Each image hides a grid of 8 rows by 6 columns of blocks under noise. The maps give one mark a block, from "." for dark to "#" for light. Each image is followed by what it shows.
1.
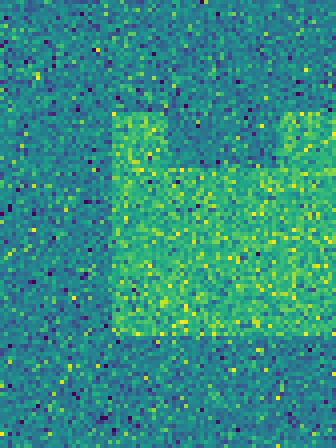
. . . . . .
. . . . . .
. . # . . #
. . # # # #
. . # # # #
. . # # # #
. . . . . .
. . . . . .
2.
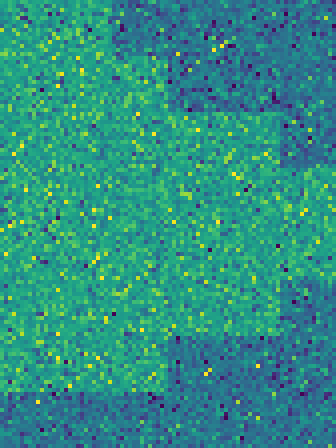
# # . . . .
# # # . . .
# # # # # .
# # # # # #
# # # # # #
# # # # # .
# # # . . .
. . . . . .
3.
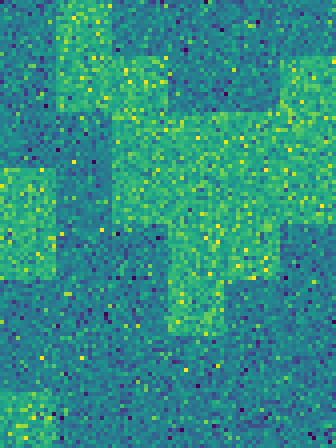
. # . . . .
. # # . . #
. . # # # #
# . # # # #
# . . # # .
. . . # . .
. . . . . .
# . . . . .
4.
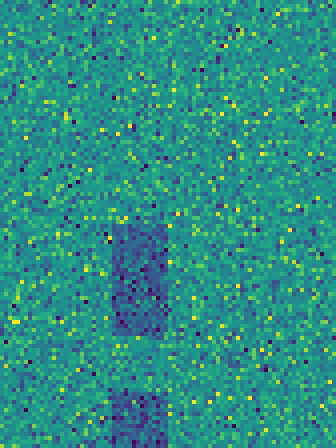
# # # # # #
# # # # # #
# # # # # #
# # # # # #
# # . # # #
# # . # # #
# # # # # #
# # . # # #
